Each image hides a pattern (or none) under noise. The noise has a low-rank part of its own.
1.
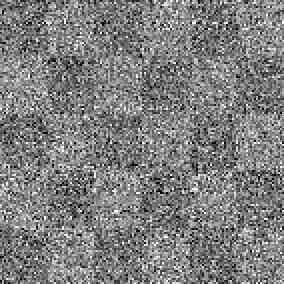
a checkerboard
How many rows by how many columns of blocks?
5 by 6
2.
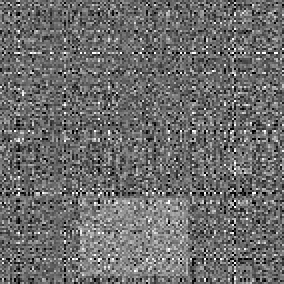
one block
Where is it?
bottom middle
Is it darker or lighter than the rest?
lighter
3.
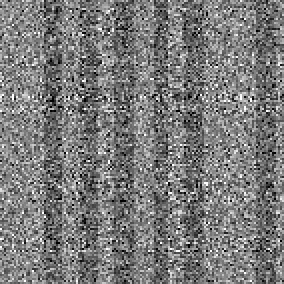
bands of columns
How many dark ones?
6
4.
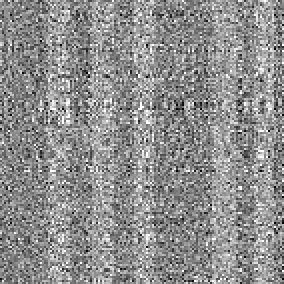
bands of columns
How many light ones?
5
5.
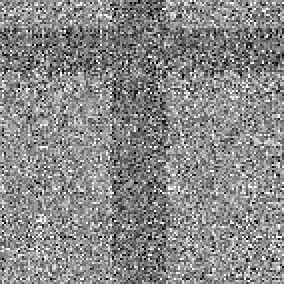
bands of rows crossing bands of columns
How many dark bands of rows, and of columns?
1 and 1
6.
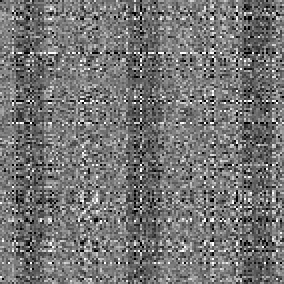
bands of columns
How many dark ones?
3
